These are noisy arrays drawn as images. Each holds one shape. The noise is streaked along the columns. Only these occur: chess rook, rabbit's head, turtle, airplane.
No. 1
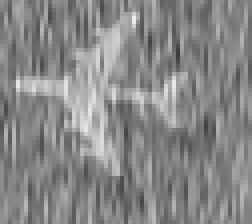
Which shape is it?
airplane
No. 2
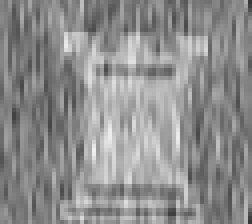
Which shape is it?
chess rook
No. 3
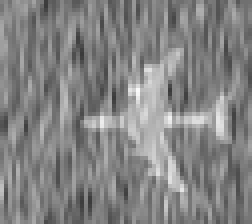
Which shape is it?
airplane
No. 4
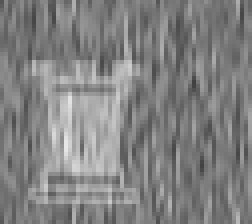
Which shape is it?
chess rook
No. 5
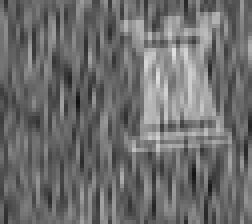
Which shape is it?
chess rook
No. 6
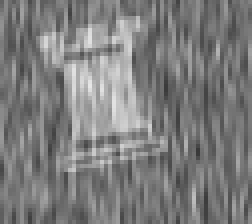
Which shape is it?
chess rook
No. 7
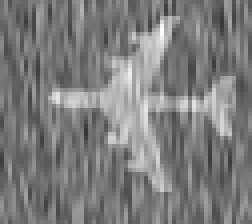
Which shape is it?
airplane
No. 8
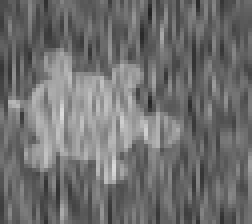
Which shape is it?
turtle
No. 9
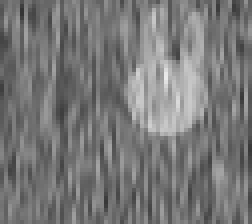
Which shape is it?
rabbit's head
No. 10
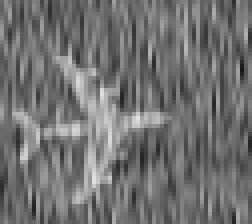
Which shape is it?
airplane
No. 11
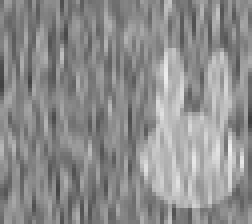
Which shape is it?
rabbit's head
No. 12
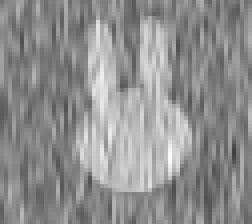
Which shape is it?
rabbit's head
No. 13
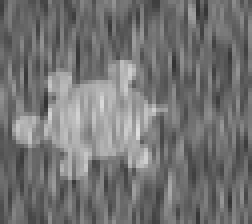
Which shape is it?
turtle
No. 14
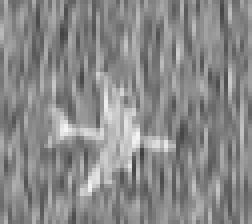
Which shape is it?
airplane
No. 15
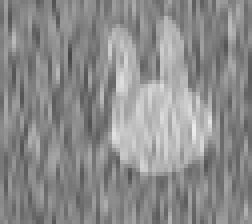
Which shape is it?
rabbit's head
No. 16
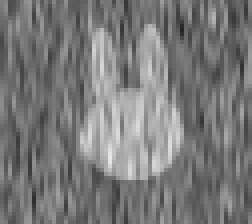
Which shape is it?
rabbit's head
